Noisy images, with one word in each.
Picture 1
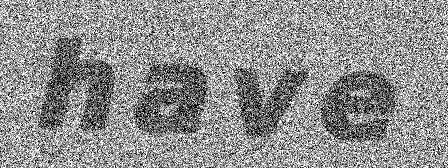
have
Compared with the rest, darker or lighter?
darker
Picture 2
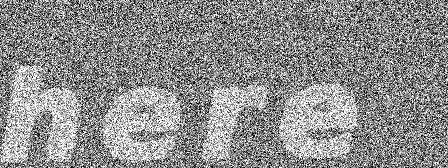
here
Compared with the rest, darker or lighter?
lighter
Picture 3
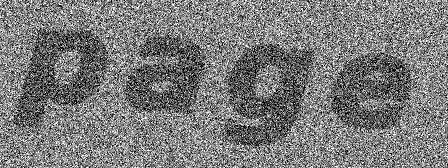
page
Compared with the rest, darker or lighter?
darker
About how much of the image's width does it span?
nearly all
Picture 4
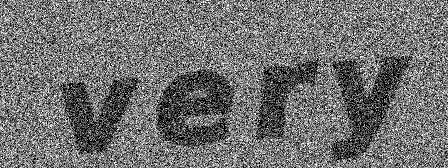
very
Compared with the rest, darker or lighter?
darker
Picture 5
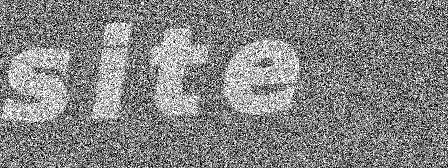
site
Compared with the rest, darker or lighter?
lighter
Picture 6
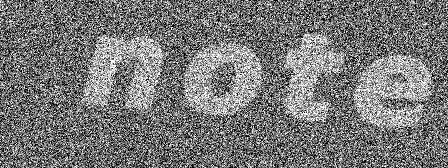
note
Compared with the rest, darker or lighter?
lighter
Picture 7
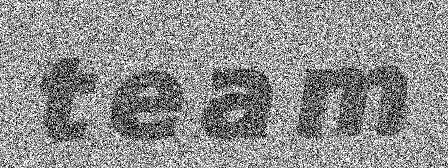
team
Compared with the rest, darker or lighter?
darker
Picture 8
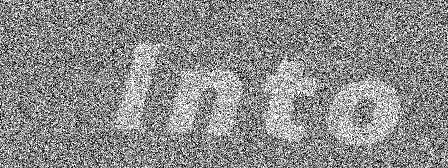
into
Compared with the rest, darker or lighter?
lighter
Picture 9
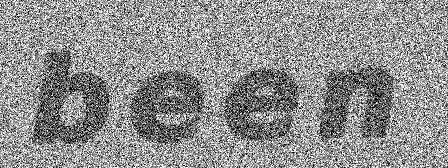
been
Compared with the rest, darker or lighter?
darker
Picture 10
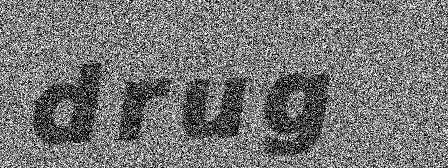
drug
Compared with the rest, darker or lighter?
darker
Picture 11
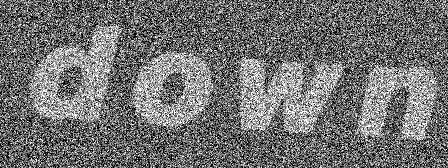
down
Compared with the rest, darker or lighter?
lighter
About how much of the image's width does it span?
nearly all
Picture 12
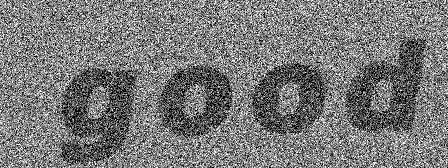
good
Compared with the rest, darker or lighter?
darker
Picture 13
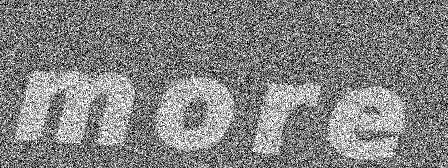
more
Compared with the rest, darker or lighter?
lighter
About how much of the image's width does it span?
nearly all
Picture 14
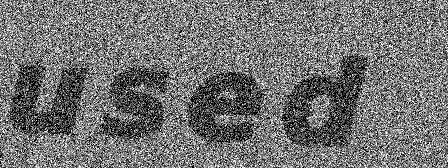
used
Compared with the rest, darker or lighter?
darker
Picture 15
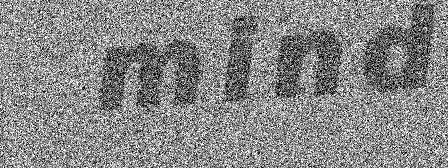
mind
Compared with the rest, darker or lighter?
darker
